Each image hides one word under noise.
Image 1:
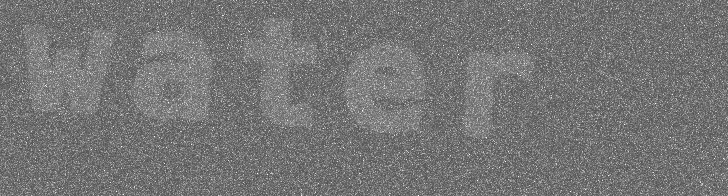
water
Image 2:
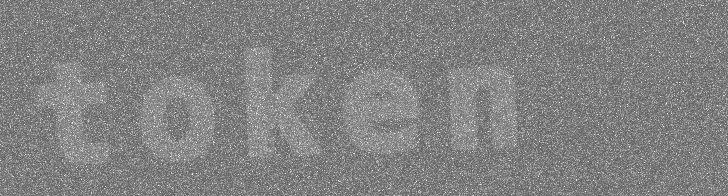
token
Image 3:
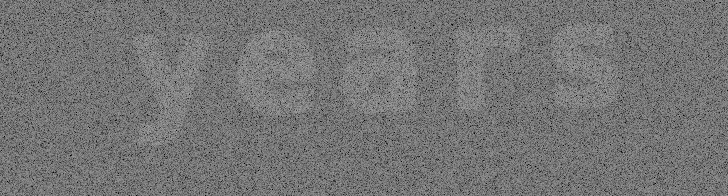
years
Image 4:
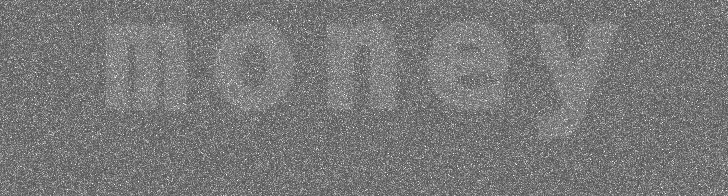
money
